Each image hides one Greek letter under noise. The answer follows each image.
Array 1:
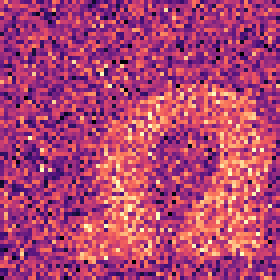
omega
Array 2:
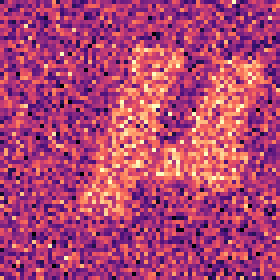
mu
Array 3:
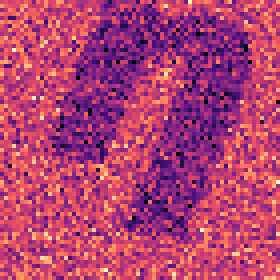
eta
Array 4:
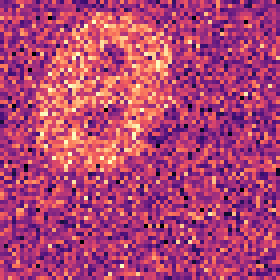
theta
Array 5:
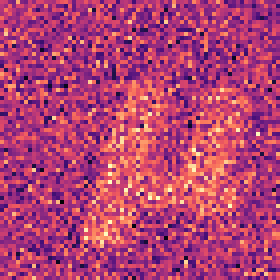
mu
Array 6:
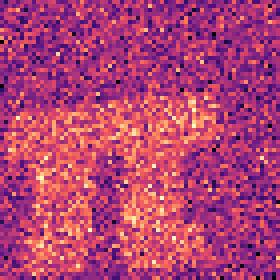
pi
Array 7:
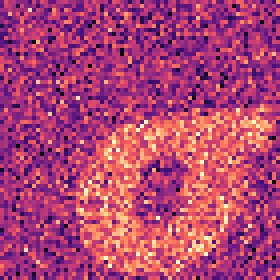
sigma
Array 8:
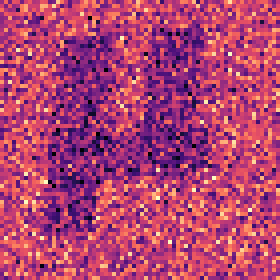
mu
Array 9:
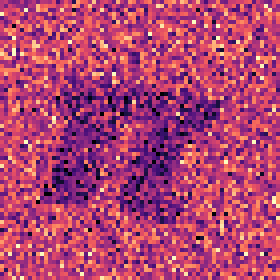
pi
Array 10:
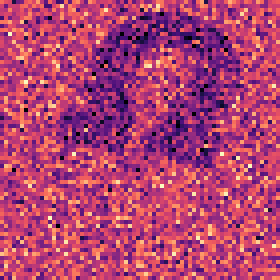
omega
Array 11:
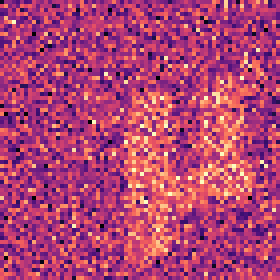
mu
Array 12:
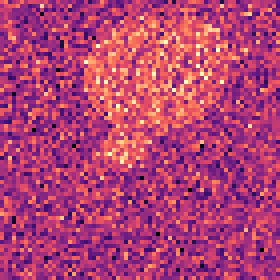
phi
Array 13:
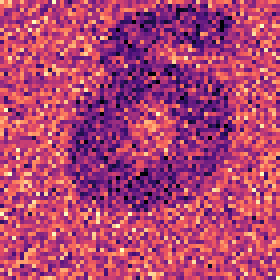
delta
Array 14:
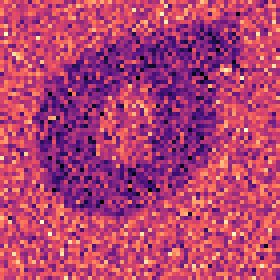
sigma
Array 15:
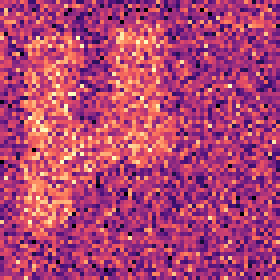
mu
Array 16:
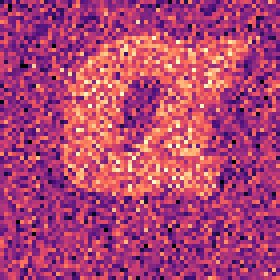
alpha
